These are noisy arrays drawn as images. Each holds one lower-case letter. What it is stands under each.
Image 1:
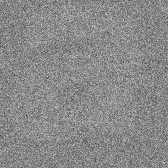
a
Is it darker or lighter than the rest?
lighter
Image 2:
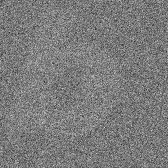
b
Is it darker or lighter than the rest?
lighter
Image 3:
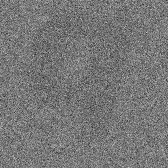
q
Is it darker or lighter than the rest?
darker
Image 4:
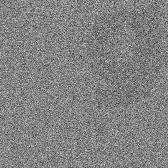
g
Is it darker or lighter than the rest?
darker
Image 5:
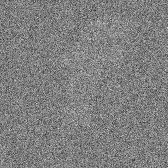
f
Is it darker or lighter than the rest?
lighter
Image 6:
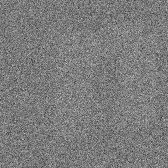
n
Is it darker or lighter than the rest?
lighter
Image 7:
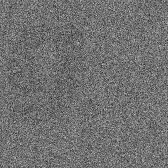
g
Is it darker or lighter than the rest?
darker
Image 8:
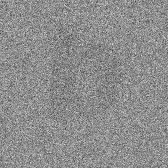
b
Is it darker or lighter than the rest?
darker
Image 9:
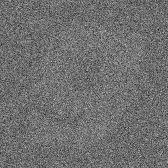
g
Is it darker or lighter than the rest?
lighter
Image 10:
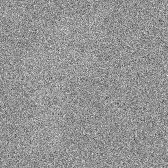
f
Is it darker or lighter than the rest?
lighter
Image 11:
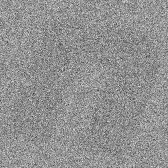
n
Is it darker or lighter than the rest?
darker
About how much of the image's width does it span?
nearly all
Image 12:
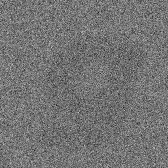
g
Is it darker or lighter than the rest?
darker
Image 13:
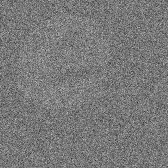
e
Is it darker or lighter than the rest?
lighter
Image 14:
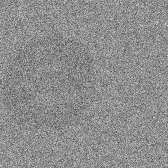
e
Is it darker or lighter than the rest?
darker
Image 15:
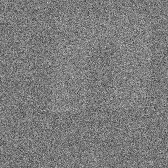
n
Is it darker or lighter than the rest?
lighter
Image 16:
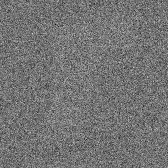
r
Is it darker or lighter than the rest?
lighter
